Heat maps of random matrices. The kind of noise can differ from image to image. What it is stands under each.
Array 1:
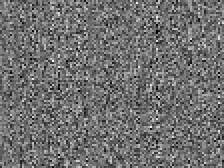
columns of uneven size
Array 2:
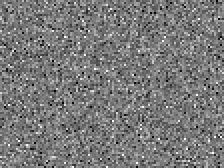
heavy tails
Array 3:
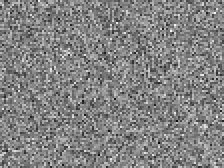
independent entries
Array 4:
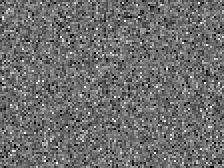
heavy tails
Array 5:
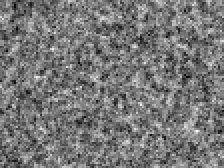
blotchy
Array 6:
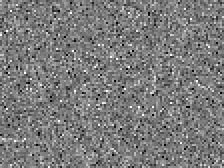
heavy tails
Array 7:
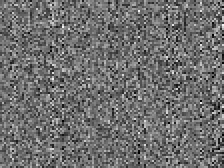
columns of uneven size
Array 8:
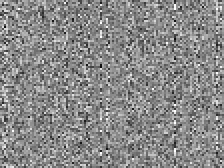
columns of uneven size
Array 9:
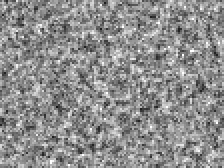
blotchy
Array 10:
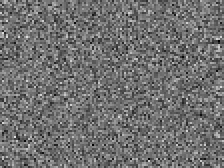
low rank plus noise
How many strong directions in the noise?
five to eight
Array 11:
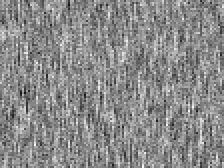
streaked along the columns
